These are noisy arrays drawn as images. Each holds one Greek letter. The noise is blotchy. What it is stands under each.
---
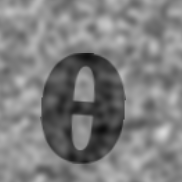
theta
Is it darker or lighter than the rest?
darker
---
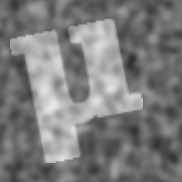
mu
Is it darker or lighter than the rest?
lighter
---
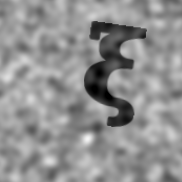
xi
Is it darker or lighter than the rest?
darker
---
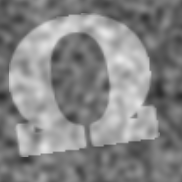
omega
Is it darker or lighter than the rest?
lighter
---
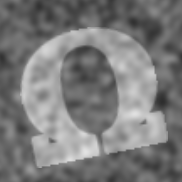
omega
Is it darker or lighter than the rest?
lighter
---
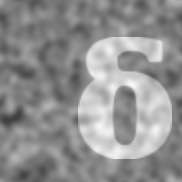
delta
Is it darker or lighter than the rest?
lighter
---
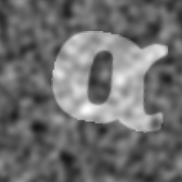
alpha
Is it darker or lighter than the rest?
lighter
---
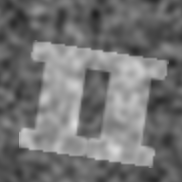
pi
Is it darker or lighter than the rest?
lighter
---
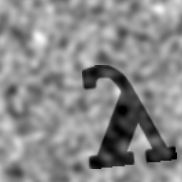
lambda
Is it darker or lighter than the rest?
darker
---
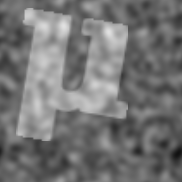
mu
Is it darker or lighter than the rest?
lighter
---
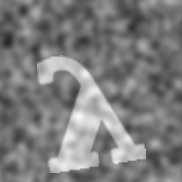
lambda
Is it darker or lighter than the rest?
lighter
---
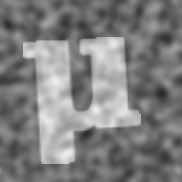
mu
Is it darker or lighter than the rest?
lighter
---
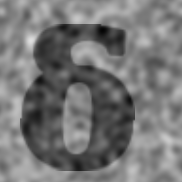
delta
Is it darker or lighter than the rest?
darker
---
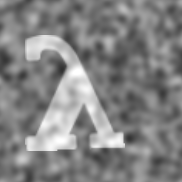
lambda
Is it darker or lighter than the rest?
lighter
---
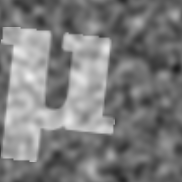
mu
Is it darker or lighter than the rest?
lighter
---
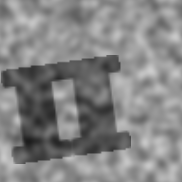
pi
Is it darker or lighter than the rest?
darker
